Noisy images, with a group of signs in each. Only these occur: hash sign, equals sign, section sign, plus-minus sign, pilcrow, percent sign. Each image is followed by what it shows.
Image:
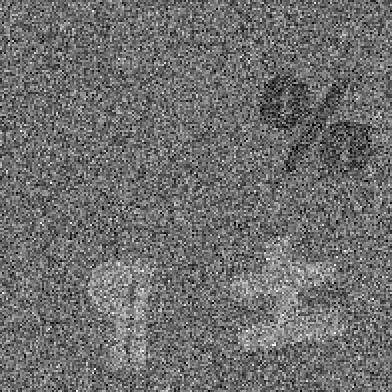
top right: dark percent sign; bottom left: light pilcrow; bottom right: light plus-minus sign
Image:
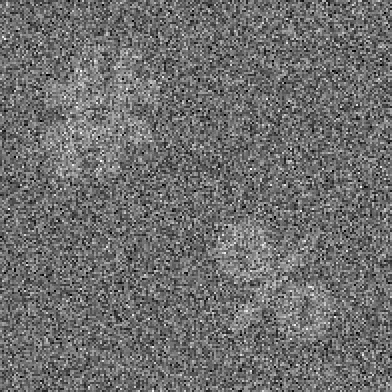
top left: light hash sign; bottom right: light percent sign
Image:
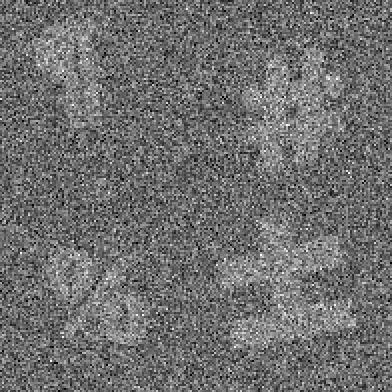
top left: light pilcrow; top right: light hash sign; bottom left: light percent sign; bottom right: light plus-minus sign
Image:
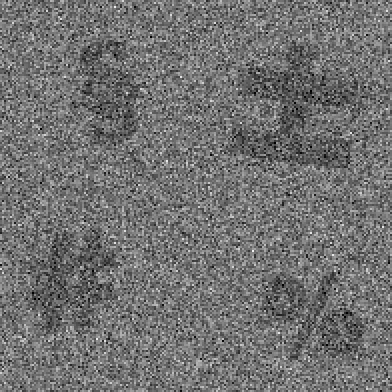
top left: dark section sign; top right: dark plus-minus sign; bottom left: dark hash sign; bottom right: dark percent sign
